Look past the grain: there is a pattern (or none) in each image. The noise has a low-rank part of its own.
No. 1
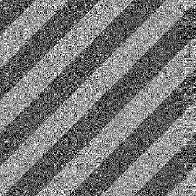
diagonal stripes
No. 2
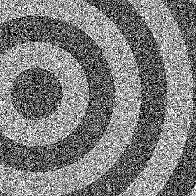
rings round one point
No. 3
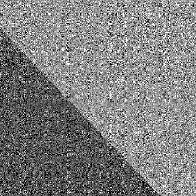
a sharp edge
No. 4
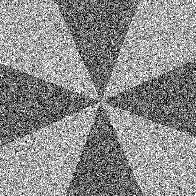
spokes from one point
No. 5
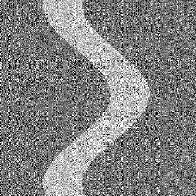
a wavy band
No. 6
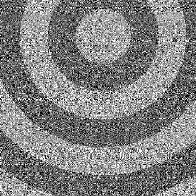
rings round one point
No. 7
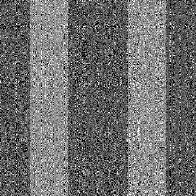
vertical stripes
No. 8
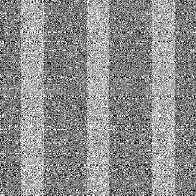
vertical stripes
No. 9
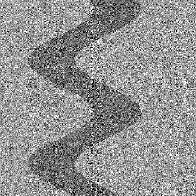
a wavy band
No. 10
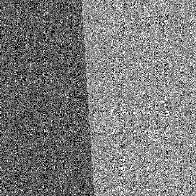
a sharp edge
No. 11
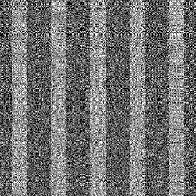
vertical stripes
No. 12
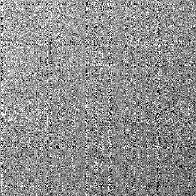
a smooth slope
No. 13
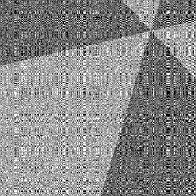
spokes from one point
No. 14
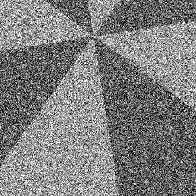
spokes from one point
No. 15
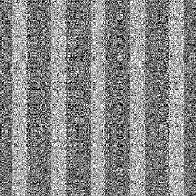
vertical stripes
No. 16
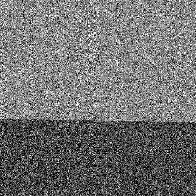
a sharp edge
